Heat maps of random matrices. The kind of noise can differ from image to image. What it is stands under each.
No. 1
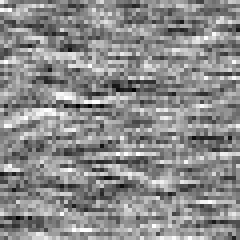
streaked along the rows
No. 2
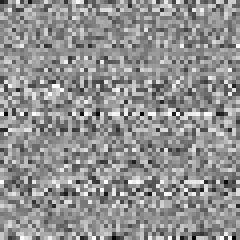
rows of uneven size
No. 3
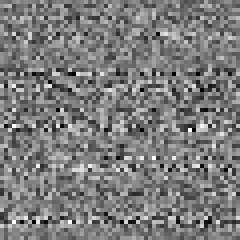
rows of uneven size
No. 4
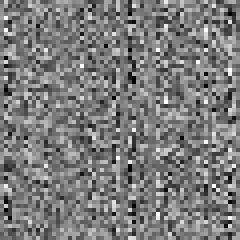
columns of uneven size
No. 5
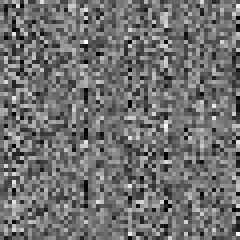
columns of uneven size
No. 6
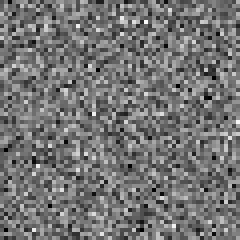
independent entries
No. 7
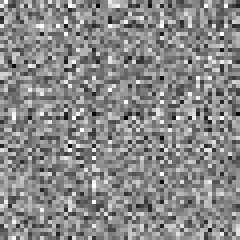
low rank plus noise
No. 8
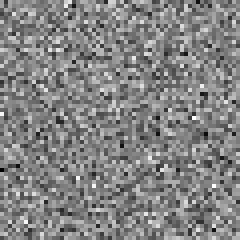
independent entries
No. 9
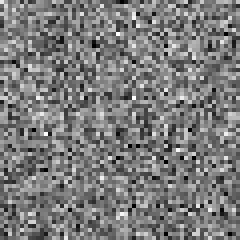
low rank plus noise
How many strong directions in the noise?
three or four
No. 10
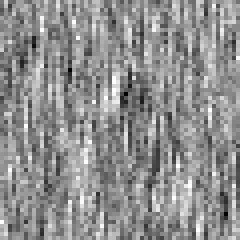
streaked along the columns
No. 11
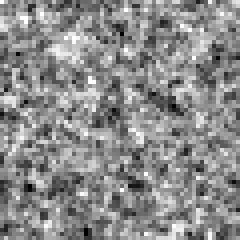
blotchy
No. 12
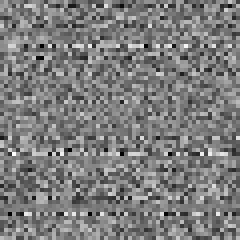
rows of uneven size
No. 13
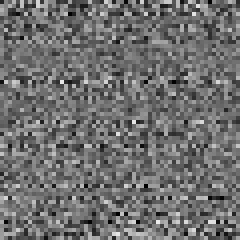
rows of uneven size
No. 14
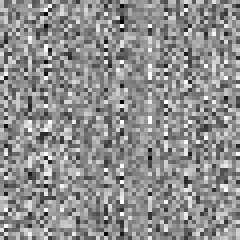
columns of uneven size
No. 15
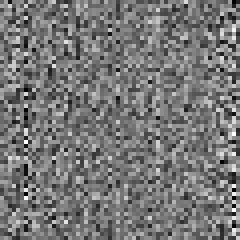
columns of uneven size
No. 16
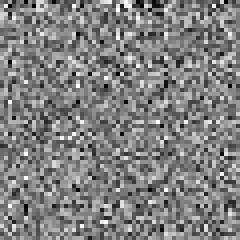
low rank plus noise
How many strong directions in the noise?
three or four
